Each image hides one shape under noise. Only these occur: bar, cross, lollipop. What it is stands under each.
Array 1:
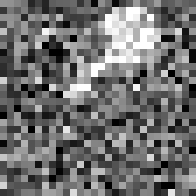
lollipop
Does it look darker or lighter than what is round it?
lighter
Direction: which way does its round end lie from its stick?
up and right
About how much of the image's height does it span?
half
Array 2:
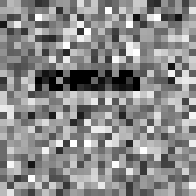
bar
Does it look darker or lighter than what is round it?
darker
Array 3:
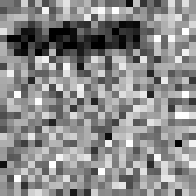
bar
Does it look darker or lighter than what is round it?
darker
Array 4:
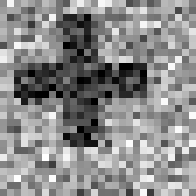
cross
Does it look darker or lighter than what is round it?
darker
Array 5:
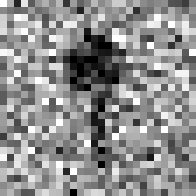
lollipop
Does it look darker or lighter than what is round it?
darker
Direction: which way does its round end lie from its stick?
up
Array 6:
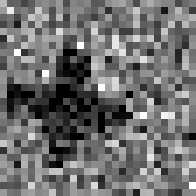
cross
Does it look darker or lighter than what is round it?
darker
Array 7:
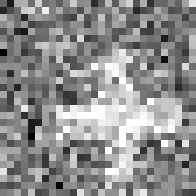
cross
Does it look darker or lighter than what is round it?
lighter
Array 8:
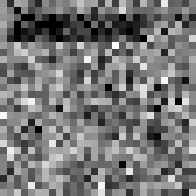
bar
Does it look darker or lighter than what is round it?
darker
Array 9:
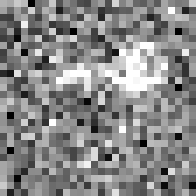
lollipop
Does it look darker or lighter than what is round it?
lighter
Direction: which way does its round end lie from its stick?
right
